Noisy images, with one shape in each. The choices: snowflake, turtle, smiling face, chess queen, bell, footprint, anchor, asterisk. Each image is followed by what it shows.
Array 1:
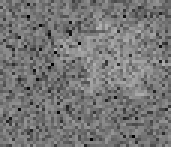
light turtle
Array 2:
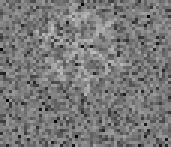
light snowflake
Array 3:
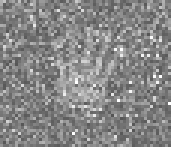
light chess queen
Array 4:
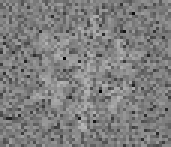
light snowflake
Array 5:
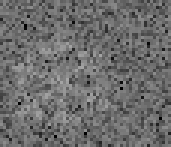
light snowflake
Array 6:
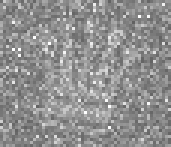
light chess queen
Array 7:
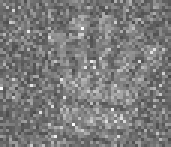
light chess queen
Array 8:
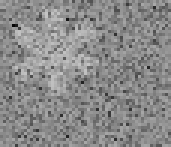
light asterisk
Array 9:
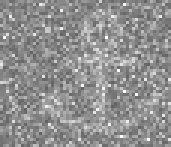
light anchor
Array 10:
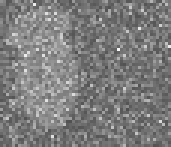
light footprint
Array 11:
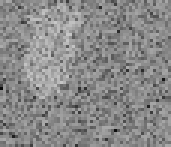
light footprint
